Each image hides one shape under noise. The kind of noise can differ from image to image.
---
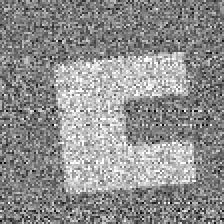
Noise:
rows of uneven size
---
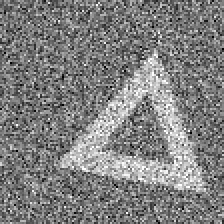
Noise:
independent entries
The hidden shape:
triangle frame
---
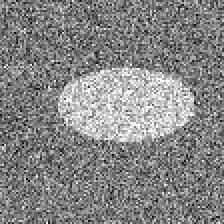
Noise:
independent entries
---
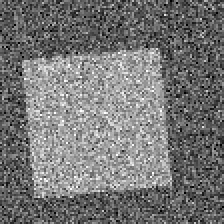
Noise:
independent entries
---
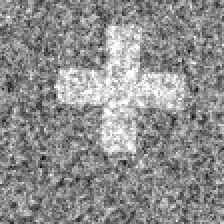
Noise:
blotchy
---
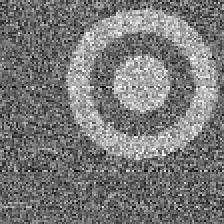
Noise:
rows of uneven size
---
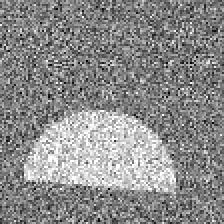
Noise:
low rank plus noise
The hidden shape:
half disc
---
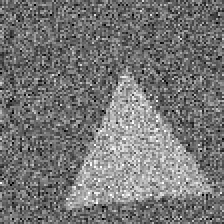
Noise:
low rank plus noise
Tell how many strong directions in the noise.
two
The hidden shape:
triangle
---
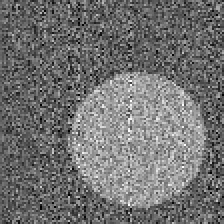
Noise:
columns of uneven size
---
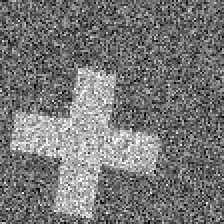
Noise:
independent entries
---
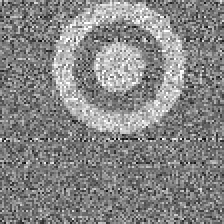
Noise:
rows of uneven size
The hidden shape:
bullseye
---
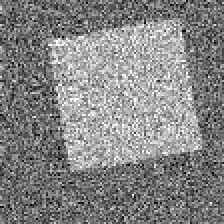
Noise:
low rank plus noise
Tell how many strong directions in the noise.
five to eight
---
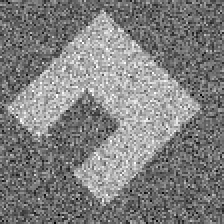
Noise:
independent entries
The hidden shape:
square with a notch
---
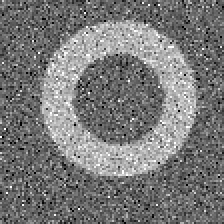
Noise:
heavy tails
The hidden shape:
ring
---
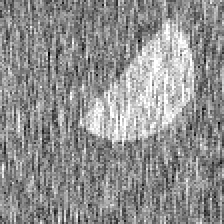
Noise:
streaked along the columns
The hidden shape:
half disc
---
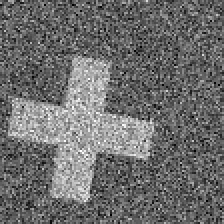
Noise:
independent entries
